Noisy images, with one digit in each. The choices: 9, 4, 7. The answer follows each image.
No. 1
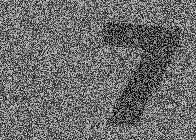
7
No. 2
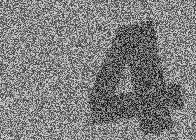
4
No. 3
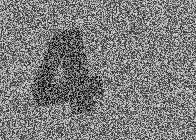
4
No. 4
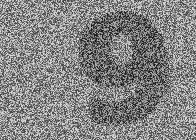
9
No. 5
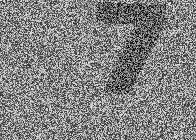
7
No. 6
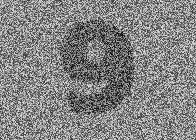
9
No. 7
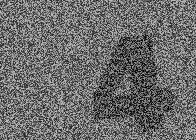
4
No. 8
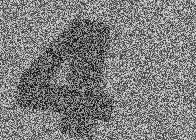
4
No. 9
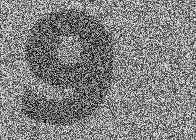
9
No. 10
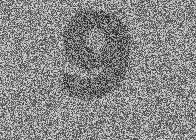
9
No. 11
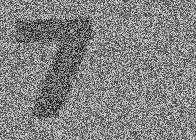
7
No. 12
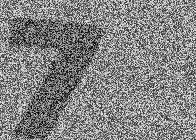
7
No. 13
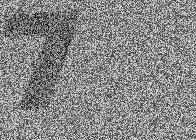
7
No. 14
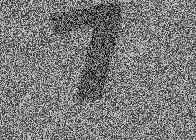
7
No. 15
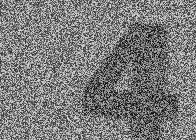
4
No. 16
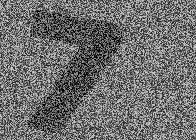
7
